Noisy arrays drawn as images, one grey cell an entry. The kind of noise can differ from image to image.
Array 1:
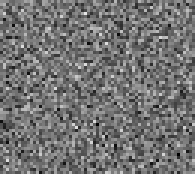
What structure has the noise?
independent entries
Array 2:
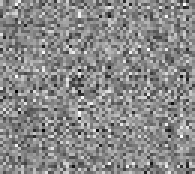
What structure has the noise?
low rank plus noise
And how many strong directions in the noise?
five to eight
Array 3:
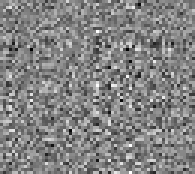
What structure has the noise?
low rank plus noise
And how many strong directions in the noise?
three or four
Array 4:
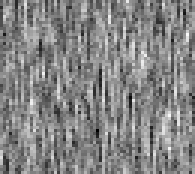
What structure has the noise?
streaked along the columns
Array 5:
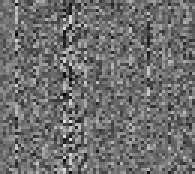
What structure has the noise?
columns of uneven size
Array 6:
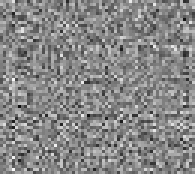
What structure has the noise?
low rank plus noise
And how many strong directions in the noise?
three or four
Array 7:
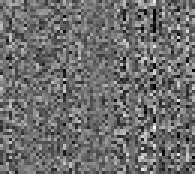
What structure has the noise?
columns of uneven size
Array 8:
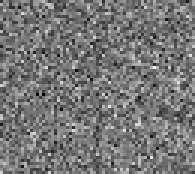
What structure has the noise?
independent entries
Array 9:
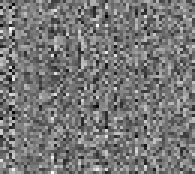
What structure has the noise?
columns of uneven size
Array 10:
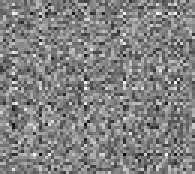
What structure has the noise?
low rank plus noise
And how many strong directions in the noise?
one
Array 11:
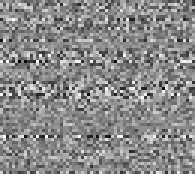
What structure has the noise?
rows of uneven size
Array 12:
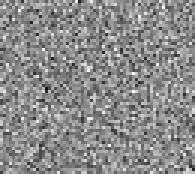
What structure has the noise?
independent entries
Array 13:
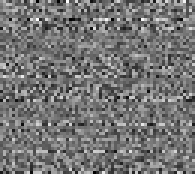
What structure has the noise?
rows of uneven size
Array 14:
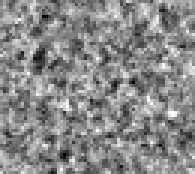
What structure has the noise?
blotchy
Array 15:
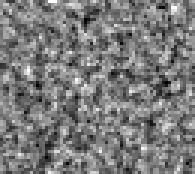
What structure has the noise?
blotchy
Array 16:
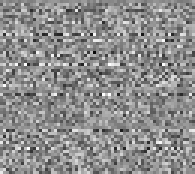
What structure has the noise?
rows of uneven size
